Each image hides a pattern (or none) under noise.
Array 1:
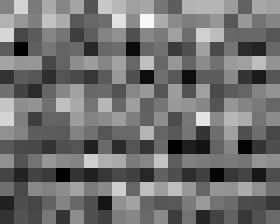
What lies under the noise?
bands of rows
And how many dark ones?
5
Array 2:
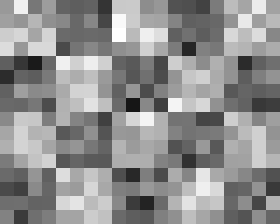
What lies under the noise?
a checkerboard
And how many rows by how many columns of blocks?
4 by 5
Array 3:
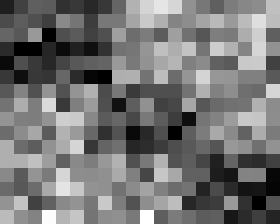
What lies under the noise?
blocks along the diagonal
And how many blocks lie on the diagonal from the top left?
3
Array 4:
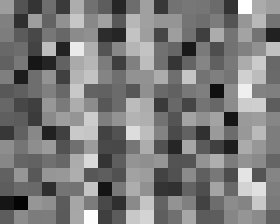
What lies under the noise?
bands of columns
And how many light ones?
3
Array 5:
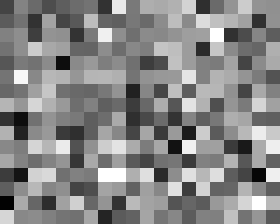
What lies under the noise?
only noise
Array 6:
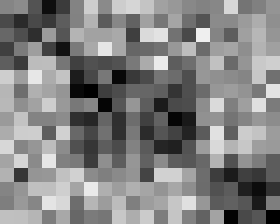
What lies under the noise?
blocks along the diagonal
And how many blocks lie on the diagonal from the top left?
3
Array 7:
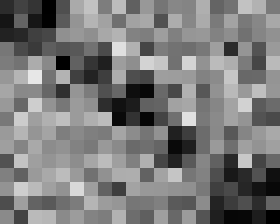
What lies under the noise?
blocks along the diagonal
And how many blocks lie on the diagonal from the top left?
5
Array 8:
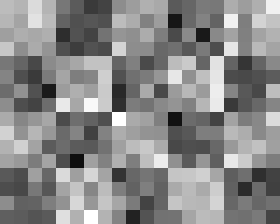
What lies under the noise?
a checkerboard
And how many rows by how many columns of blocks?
4 by 5
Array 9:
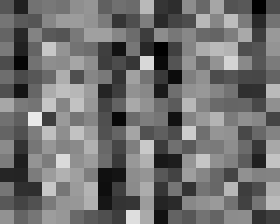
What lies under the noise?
bands of columns
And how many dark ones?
4
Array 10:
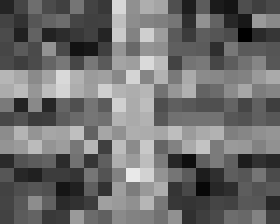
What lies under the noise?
bands of rows crossing bands of columns
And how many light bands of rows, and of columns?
2 and 1
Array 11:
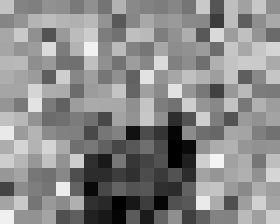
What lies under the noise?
one block
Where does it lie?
bottom middle
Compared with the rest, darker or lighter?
darker
